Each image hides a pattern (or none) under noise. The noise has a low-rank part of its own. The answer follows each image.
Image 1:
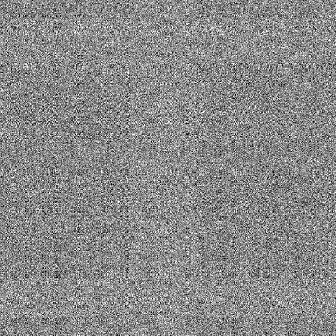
bands of rows crossing bands of columns
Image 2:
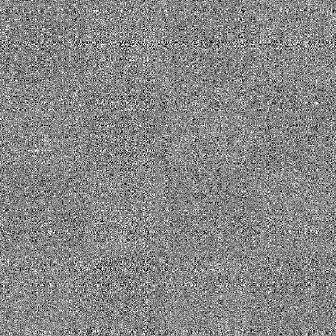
a checkerboard
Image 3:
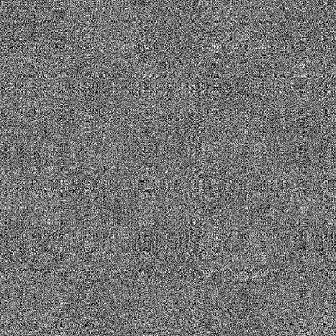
a checkerboard
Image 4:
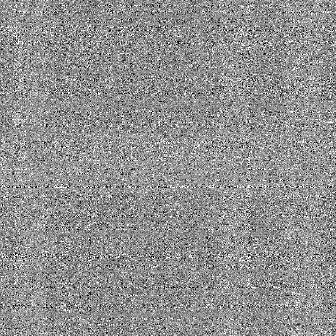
bands of rows crossing bands of columns
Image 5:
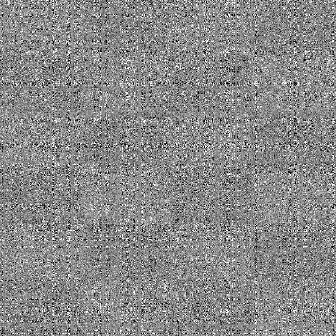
a checkerboard
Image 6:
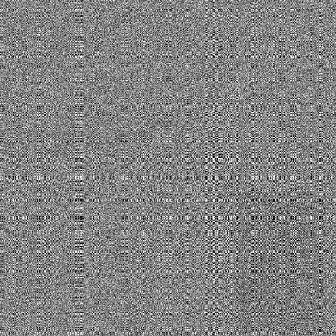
one block
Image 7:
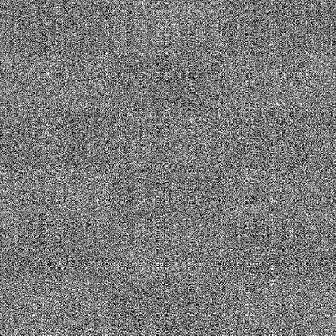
a checkerboard
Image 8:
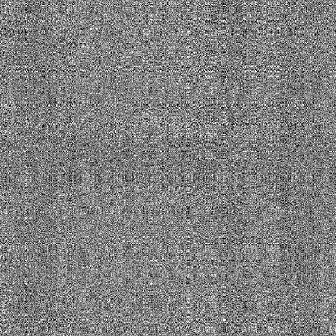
bands of rows crossing bands of columns
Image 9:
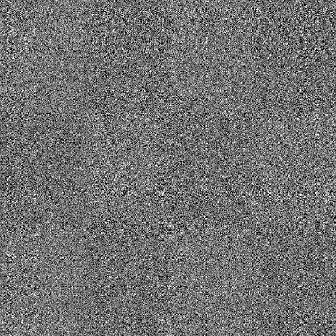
a checkerboard
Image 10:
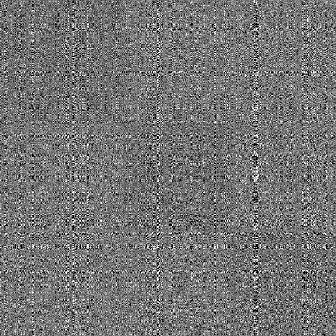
blocks along the diagonal
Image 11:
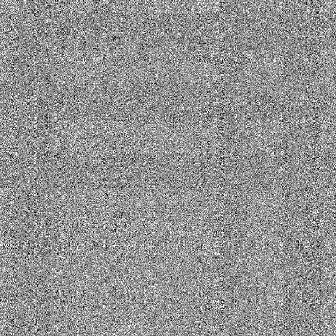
bands of rows crossing bands of columns
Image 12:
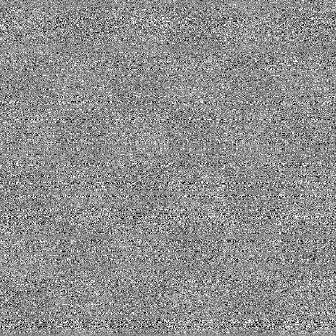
a checkerboard
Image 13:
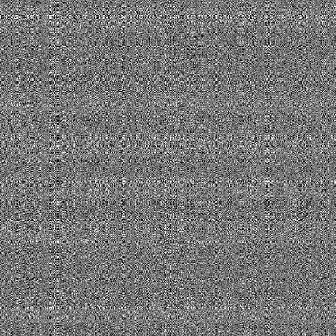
bands of rows
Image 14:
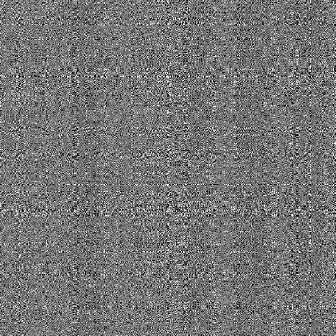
bands of columns
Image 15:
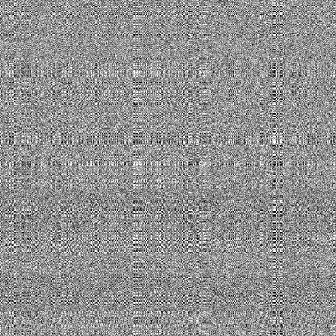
bands of rows
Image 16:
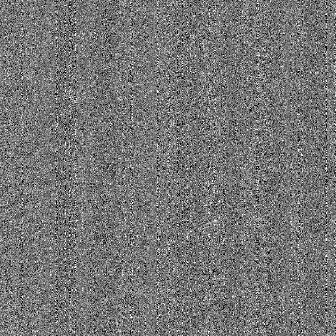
bands of columns
